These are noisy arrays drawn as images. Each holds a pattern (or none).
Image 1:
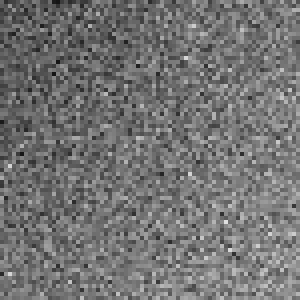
a smooth slope
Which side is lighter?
bottom right
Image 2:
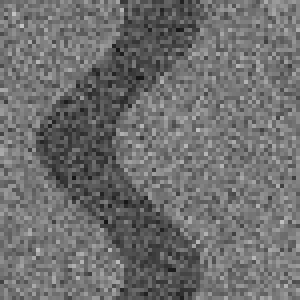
a wavy band
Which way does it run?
top to bottom
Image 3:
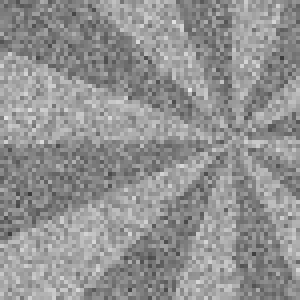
spokes from one point
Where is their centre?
middle right
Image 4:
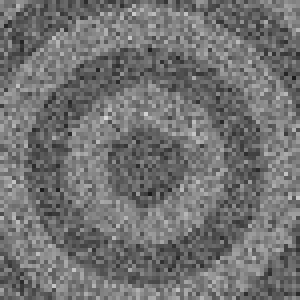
rings round one point
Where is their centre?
centre
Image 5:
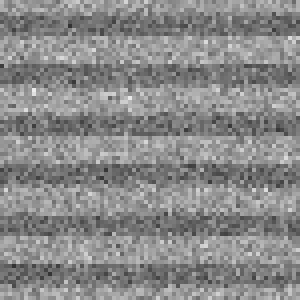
horizontal stripes
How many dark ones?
6
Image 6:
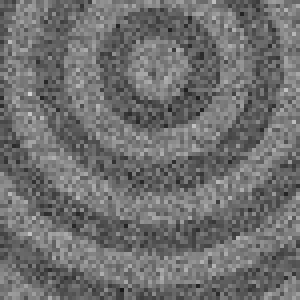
rings round one point
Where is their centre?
top middle
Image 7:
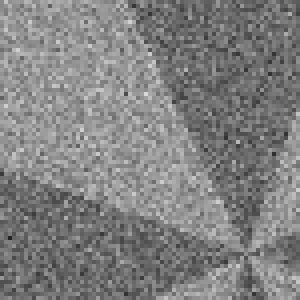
spokes from one point
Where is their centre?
bottom right
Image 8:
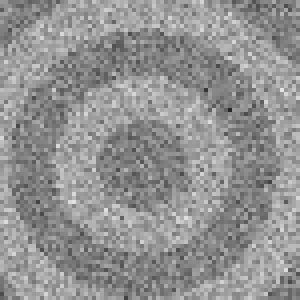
rings round one point
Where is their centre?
centre
